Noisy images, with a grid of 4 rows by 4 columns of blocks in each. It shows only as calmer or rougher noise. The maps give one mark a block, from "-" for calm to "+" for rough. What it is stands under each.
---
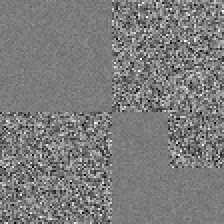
--++
--++
++-+
++--
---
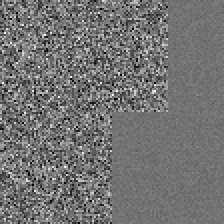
+++-
+++-
++--
++--
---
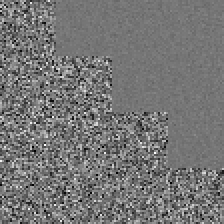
+---
++--
+++-
++++
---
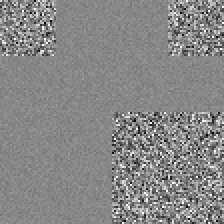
+--+
----
--++
--++
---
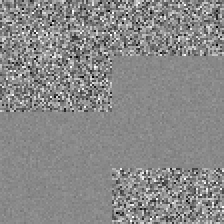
++++
++--
----
--++
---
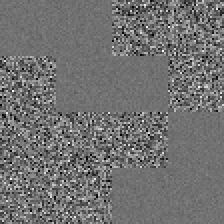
--++
+--+
+++-
++--
